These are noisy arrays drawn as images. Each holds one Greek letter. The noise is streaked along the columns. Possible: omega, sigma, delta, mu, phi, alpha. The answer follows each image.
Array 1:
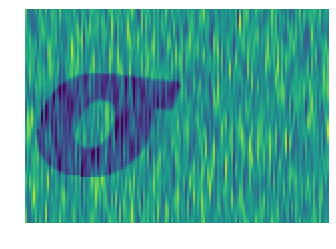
sigma
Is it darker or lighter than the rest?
darker
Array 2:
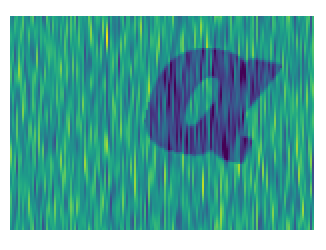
alpha
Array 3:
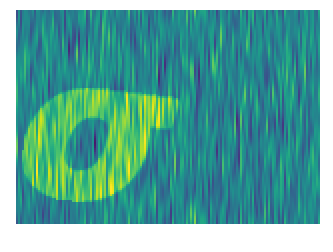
sigma
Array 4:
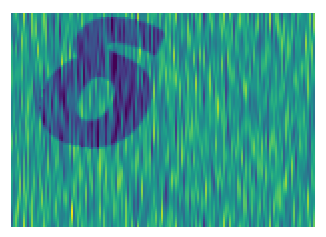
delta
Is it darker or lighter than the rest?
darker
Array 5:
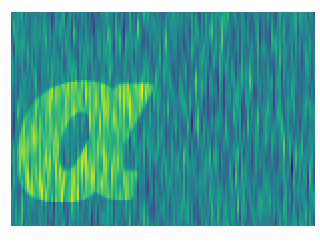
alpha
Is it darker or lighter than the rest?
lighter
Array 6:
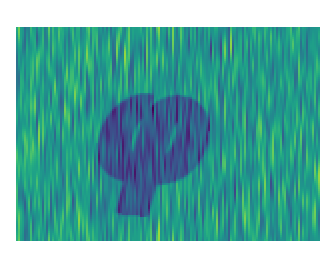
phi
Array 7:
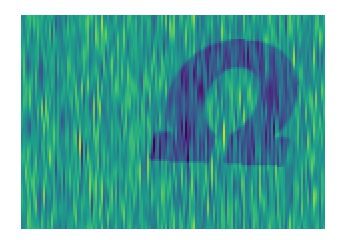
omega
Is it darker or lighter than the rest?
darker
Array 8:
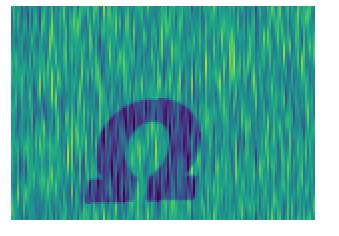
omega
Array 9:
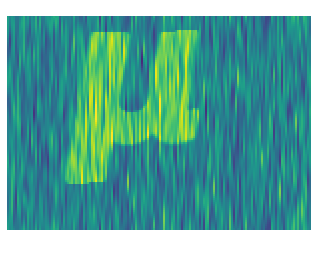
mu
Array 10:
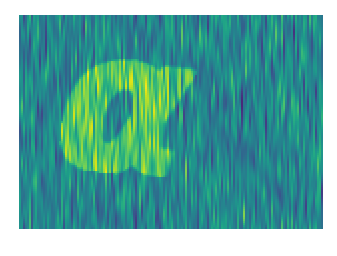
alpha
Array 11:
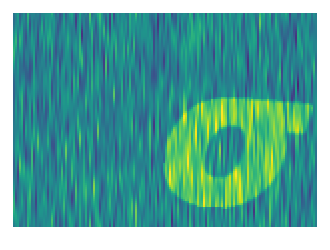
sigma
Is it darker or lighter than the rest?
lighter
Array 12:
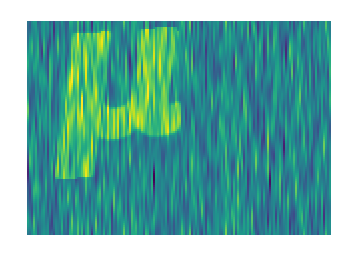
mu
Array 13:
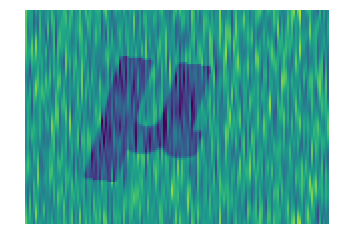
mu
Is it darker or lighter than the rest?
darker
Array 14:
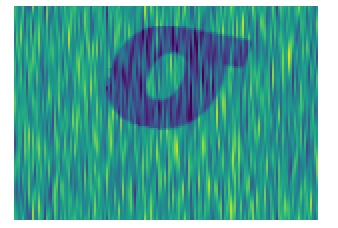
sigma
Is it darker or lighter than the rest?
darker
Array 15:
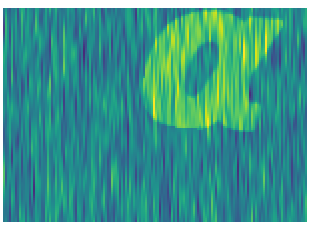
alpha
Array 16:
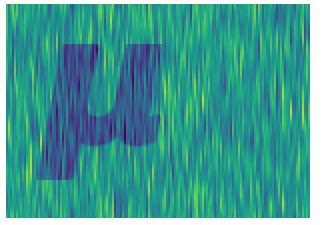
mu
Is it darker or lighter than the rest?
darker
